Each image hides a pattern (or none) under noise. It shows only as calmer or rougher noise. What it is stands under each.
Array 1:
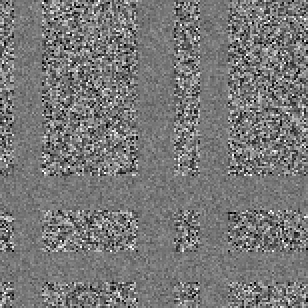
bands of rows crossing bands of columns
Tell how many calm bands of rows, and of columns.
2 and 3
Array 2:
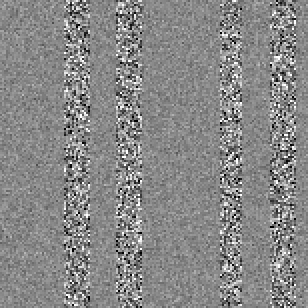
bands of columns
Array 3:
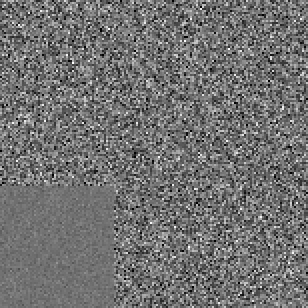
one block
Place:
bottom left
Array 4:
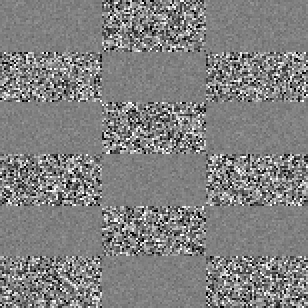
a checkerboard
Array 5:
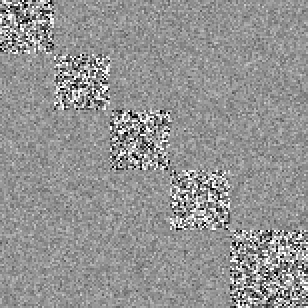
blocks along the diagonal
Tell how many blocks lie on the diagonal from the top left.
5
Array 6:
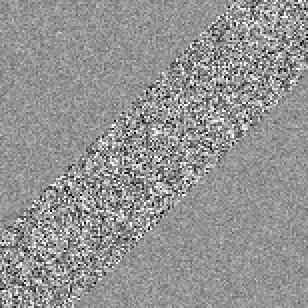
a diagonal band
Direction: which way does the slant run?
bottom left to top right
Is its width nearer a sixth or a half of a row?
a half
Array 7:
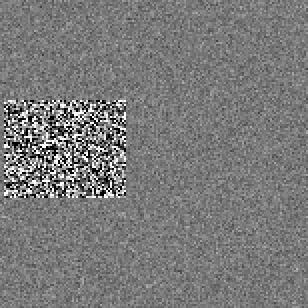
one block
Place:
middle left
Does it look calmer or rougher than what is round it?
rougher
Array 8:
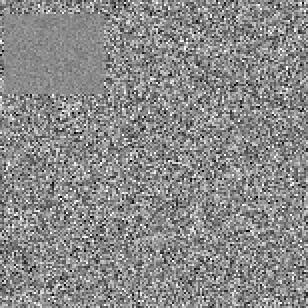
one block
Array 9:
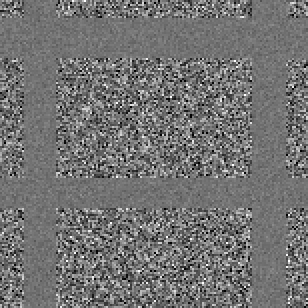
bands of rows crossing bands of columns
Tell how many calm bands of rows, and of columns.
2 and 2
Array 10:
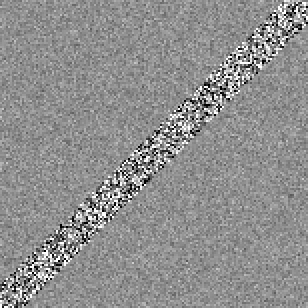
a diagonal band
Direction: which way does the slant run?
bottom left to top right
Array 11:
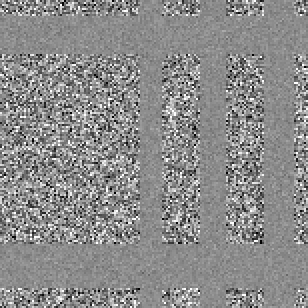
bands of rows crossing bands of columns
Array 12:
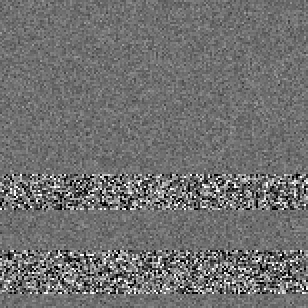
bands of rows
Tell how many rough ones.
2
